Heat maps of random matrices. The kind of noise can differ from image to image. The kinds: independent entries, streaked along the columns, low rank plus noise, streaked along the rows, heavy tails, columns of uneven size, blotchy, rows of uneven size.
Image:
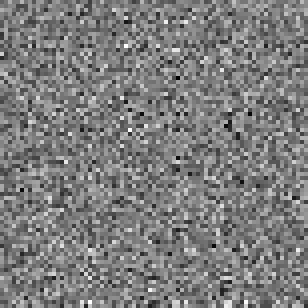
low rank plus noise
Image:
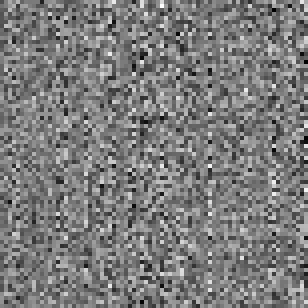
columns of uneven size
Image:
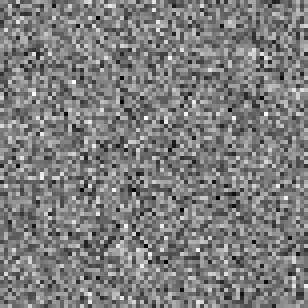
independent entries
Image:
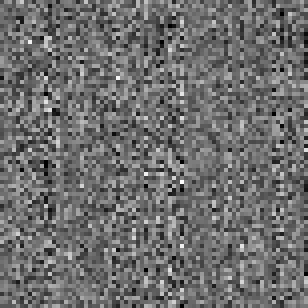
columns of uneven size
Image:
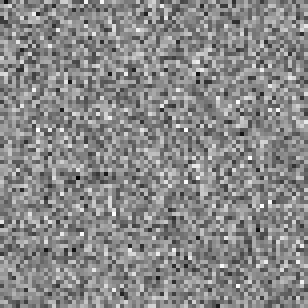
independent entries
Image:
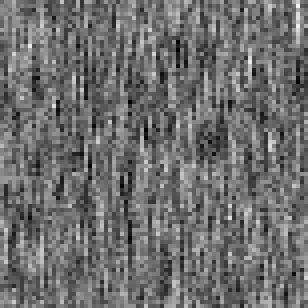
streaked along the columns
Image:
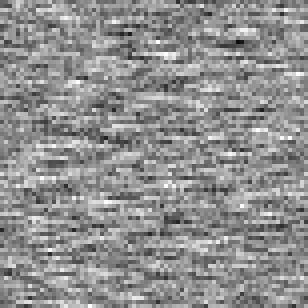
streaked along the rows
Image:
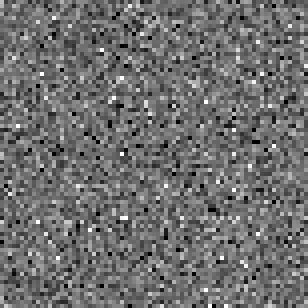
heavy tails
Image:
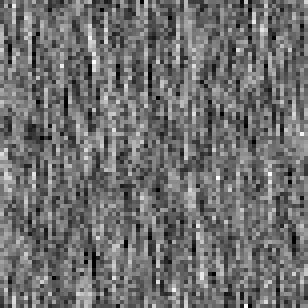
streaked along the columns
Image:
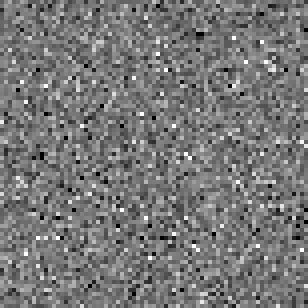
heavy tails
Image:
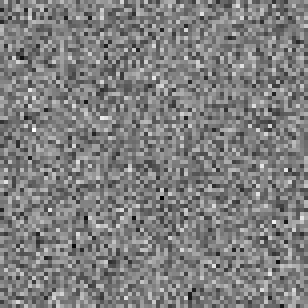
independent entries
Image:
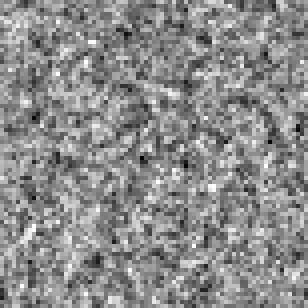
blotchy
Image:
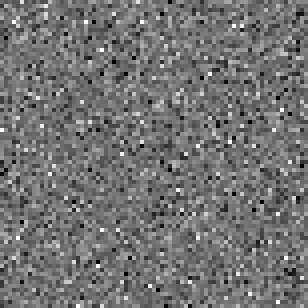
heavy tails
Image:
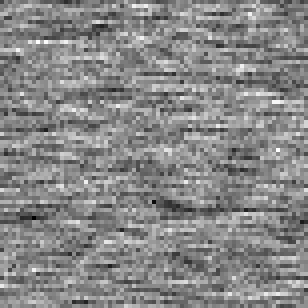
streaked along the rows
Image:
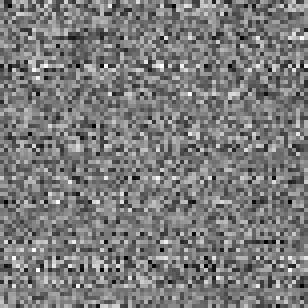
rows of uneven size
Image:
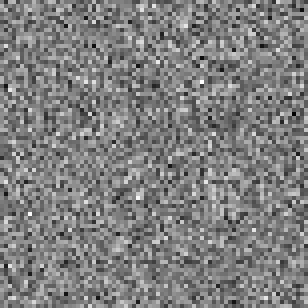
low rank plus noise
